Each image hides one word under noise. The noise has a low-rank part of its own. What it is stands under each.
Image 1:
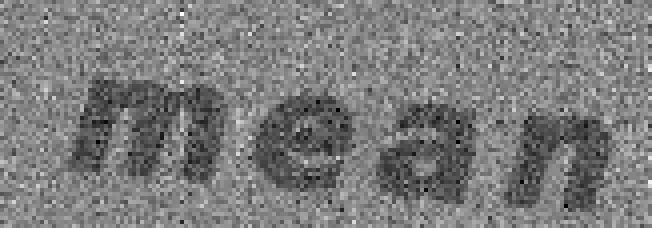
mean
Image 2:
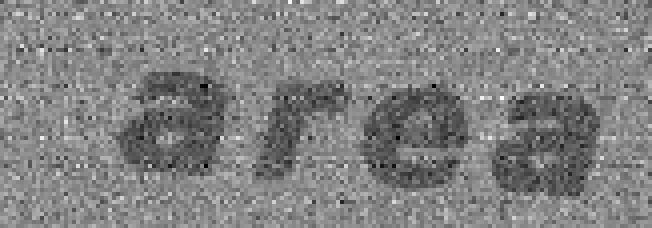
area
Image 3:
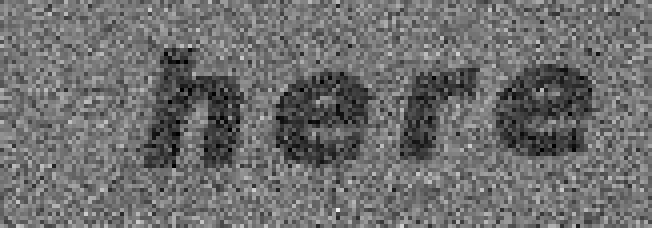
here
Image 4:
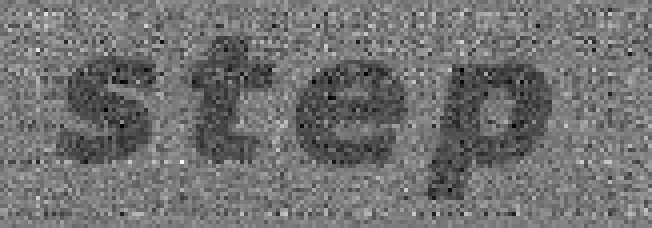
step
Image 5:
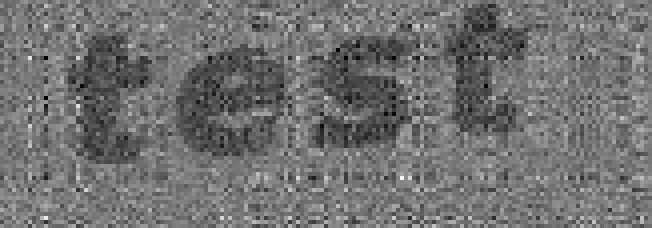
test
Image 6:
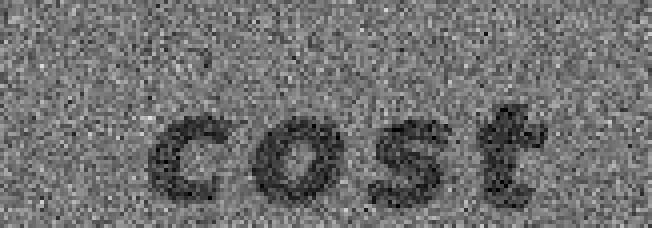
cost
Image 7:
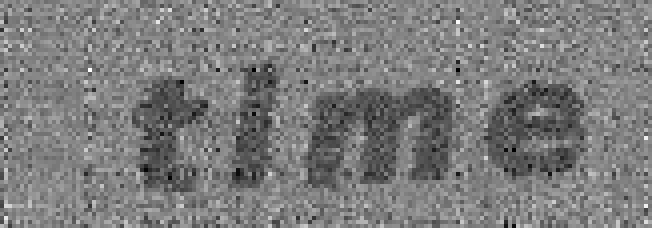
time
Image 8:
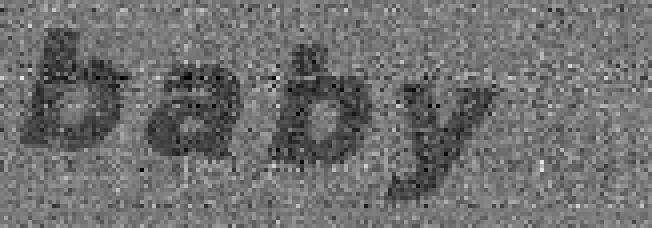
baby
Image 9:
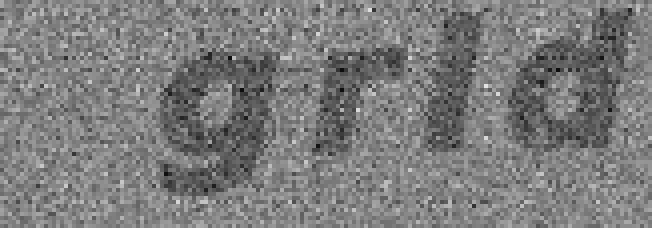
grid
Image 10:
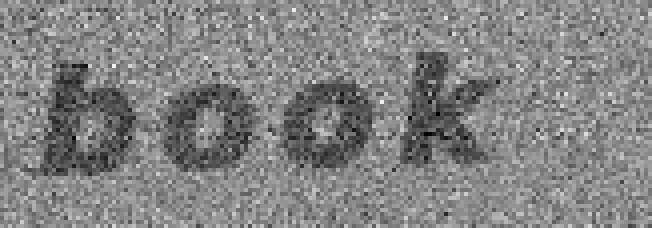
book
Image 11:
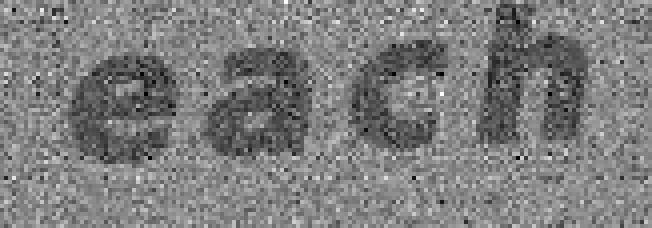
each
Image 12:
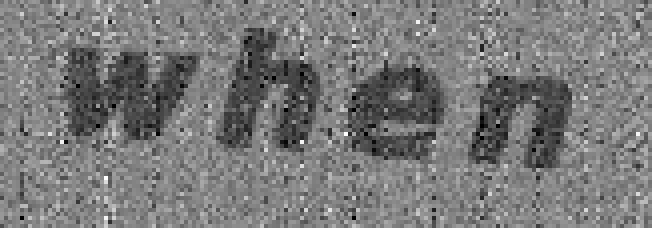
when
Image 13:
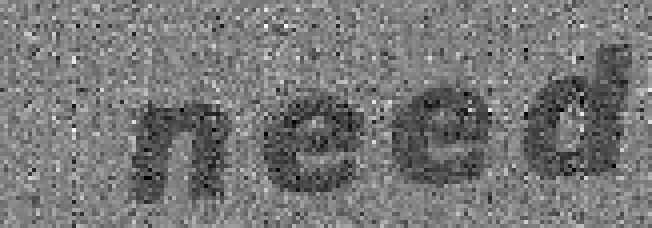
need
